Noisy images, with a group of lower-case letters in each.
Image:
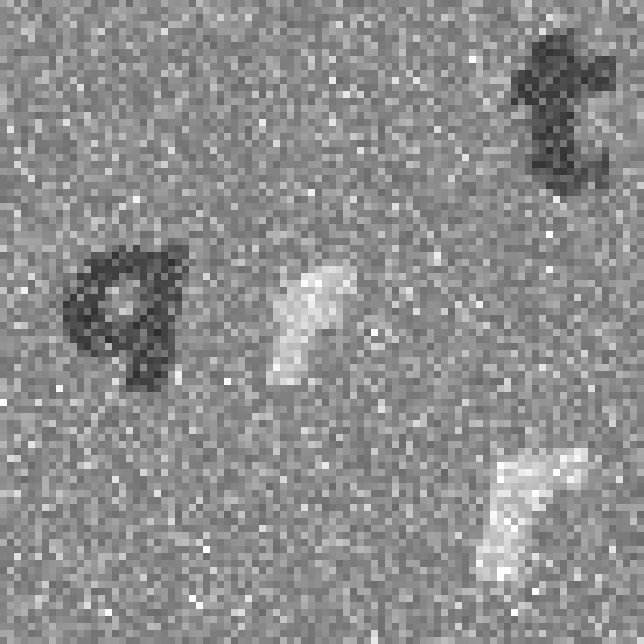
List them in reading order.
top right: dark t; middle left: dark q; centre: light f; bottom right: light r
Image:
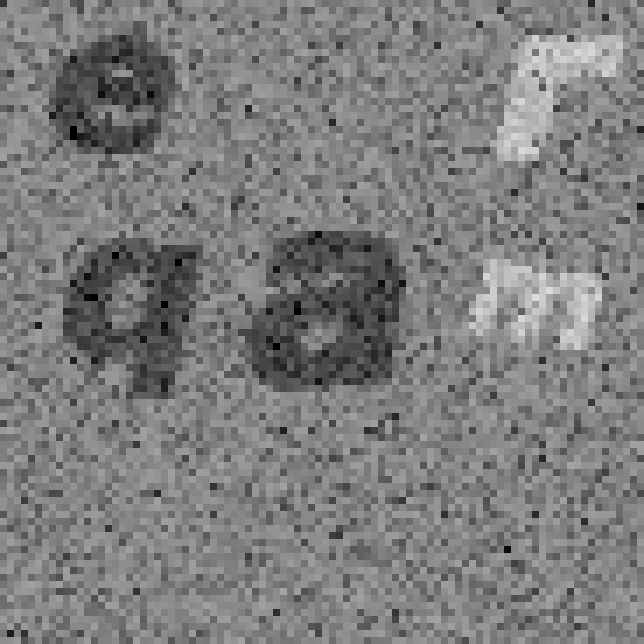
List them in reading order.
top left: dark e; top right: light r; middle left: dark q; centre: dark a; middle right: light m
